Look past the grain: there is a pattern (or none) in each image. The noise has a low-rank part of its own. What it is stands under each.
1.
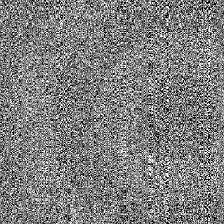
rings round one point
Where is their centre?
middle right
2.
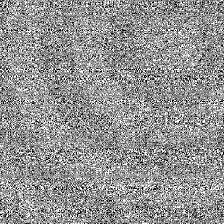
rings round one point
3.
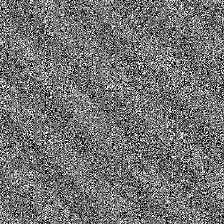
diagonal stripes
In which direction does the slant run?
top left to bottom right
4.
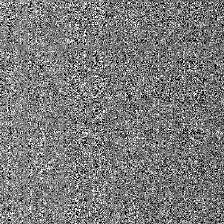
a smooth slope
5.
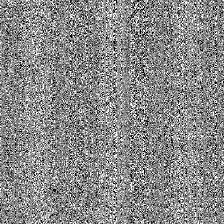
vertical stripes
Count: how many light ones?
3
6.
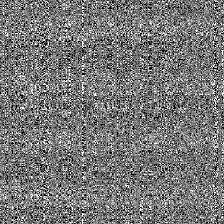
horizontal stripes
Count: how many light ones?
4
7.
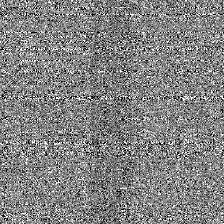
one vertical stripe
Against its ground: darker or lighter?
darker
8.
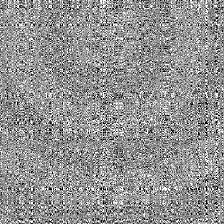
rings round one point
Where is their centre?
top middle
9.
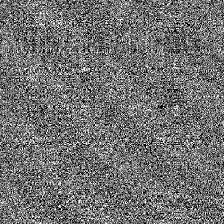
diagonal stripes
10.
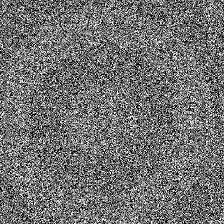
rings round one point
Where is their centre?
centre
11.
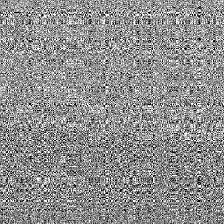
a sharp edge
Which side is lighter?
top
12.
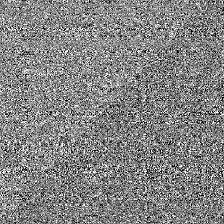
a sharp edge
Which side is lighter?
top left
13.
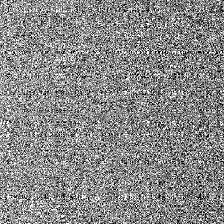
a smooth slope
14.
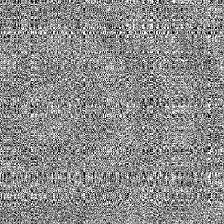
rings round one point
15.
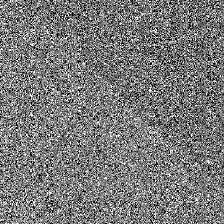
a sharp edge
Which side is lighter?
bottom left
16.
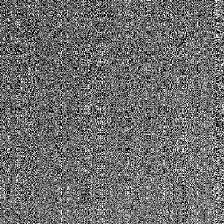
a smooth slope
